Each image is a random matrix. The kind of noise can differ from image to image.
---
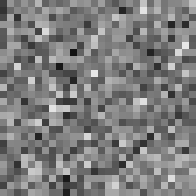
independent entries
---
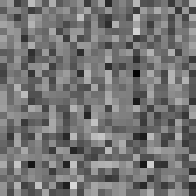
low rank plus noise
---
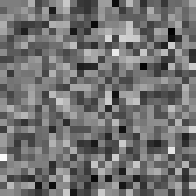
low rank plus noise
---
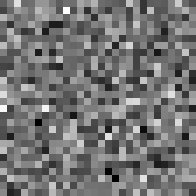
independent entries
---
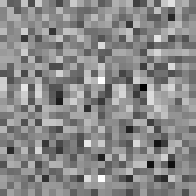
low rank plus noise
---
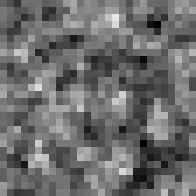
blotchy
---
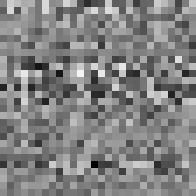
rows of uneven size
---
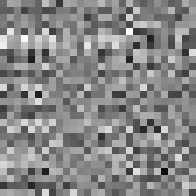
low rank plus noise
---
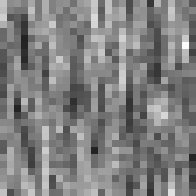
streaked along the columns
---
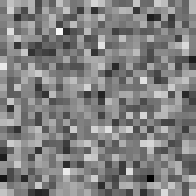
independent entries
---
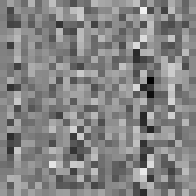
columns of uneven size
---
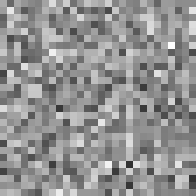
low rank plus noise
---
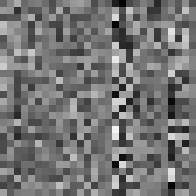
columns of uneven size
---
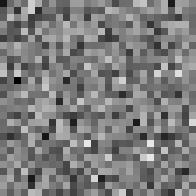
independent entries
